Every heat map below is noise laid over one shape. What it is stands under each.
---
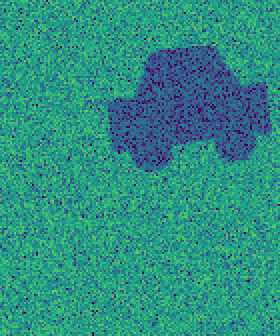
car
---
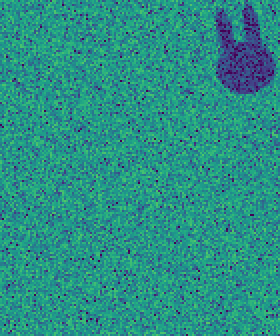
rabbit's head
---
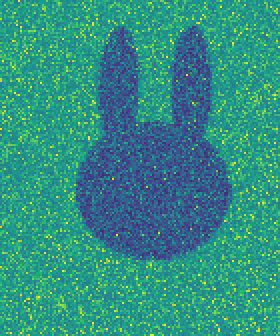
rabbit's head
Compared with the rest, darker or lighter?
darker
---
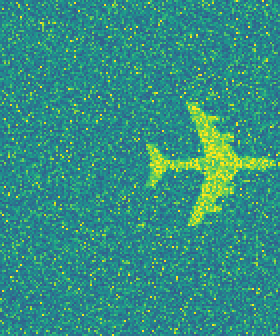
airplane
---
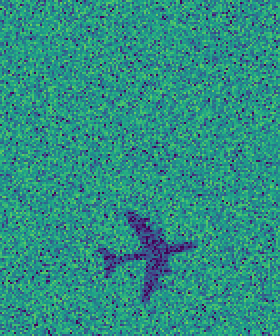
airplane
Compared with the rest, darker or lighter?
darker
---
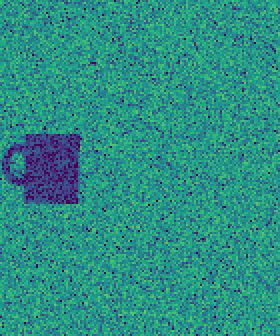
cup
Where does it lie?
middle left
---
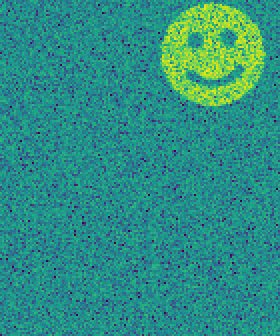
smiling face
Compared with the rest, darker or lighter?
lighter
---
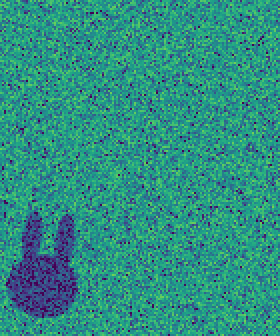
rabbit's head
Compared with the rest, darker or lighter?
darker
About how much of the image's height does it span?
a third
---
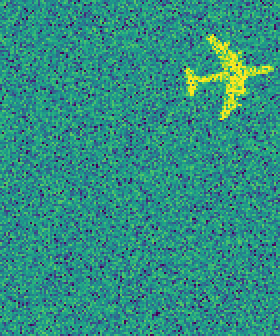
airplane
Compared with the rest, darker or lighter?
lighter
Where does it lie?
top right
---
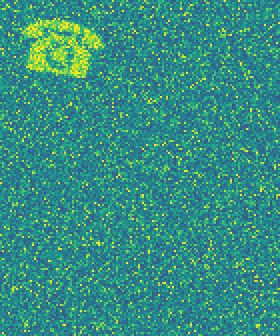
telephone
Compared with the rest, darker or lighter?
lighter
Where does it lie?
top left
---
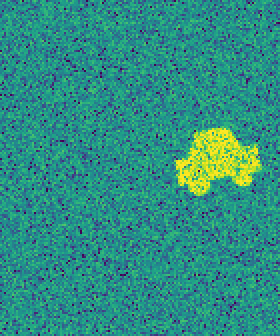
car
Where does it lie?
middle right
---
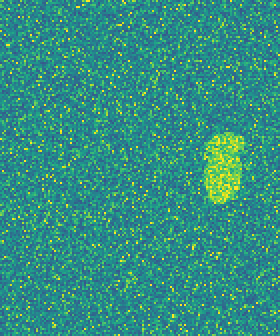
footprint
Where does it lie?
middle right
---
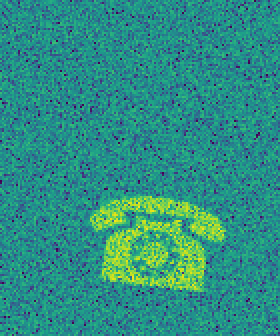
telephone
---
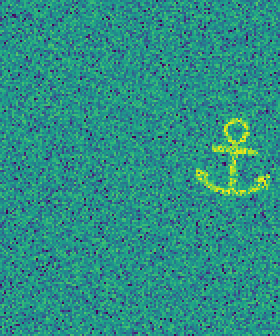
anchor
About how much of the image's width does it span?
a quarter
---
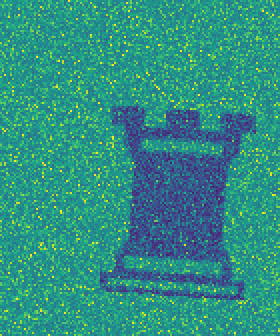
chess rook
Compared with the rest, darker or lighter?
darker
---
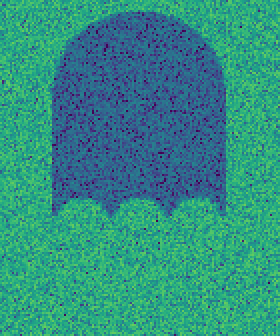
ghost
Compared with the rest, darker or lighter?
darker
